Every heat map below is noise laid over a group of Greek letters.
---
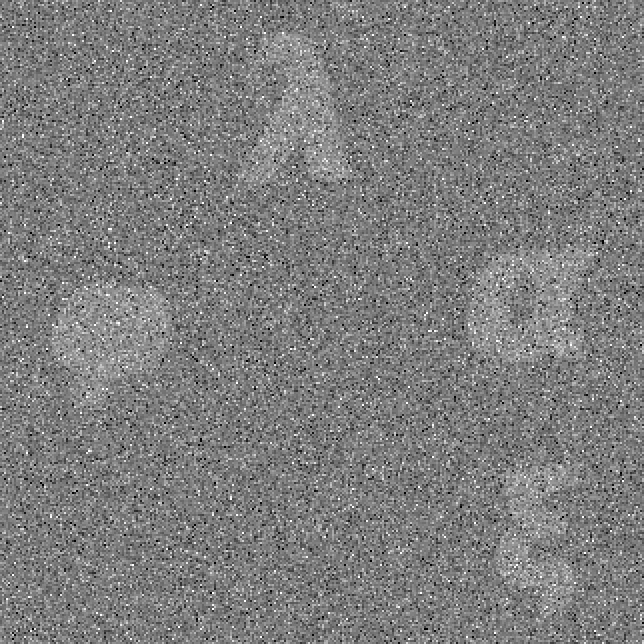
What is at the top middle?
lambda
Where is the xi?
bottom right
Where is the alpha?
middle right
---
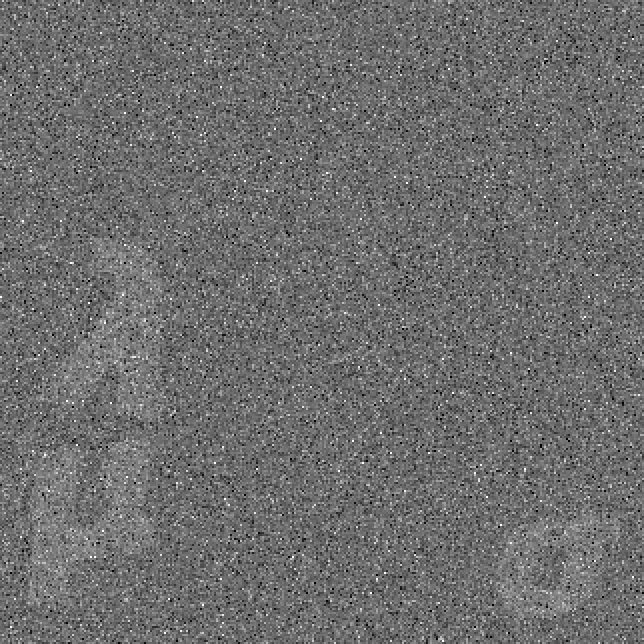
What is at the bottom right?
sigma
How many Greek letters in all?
3
